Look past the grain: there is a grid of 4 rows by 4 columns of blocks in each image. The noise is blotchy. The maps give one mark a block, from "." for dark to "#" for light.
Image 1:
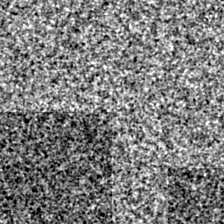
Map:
# # # #
# # # #
. . # #
. . # .
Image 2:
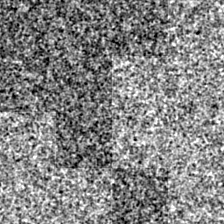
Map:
. . . #
. . # #
# . # #
# # . #
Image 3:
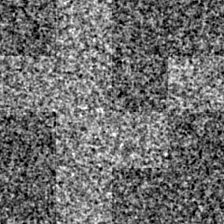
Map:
. # . .
# # . #
. # # .
. # . .
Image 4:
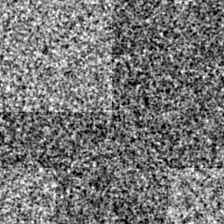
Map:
# # . .
# # . .
. . . .
# . . #
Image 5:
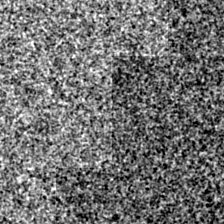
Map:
# # # .
# # . .
# # . .
# . . .
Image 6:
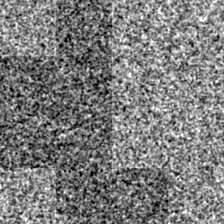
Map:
# . # #
. . # #
. . # #
# . . #
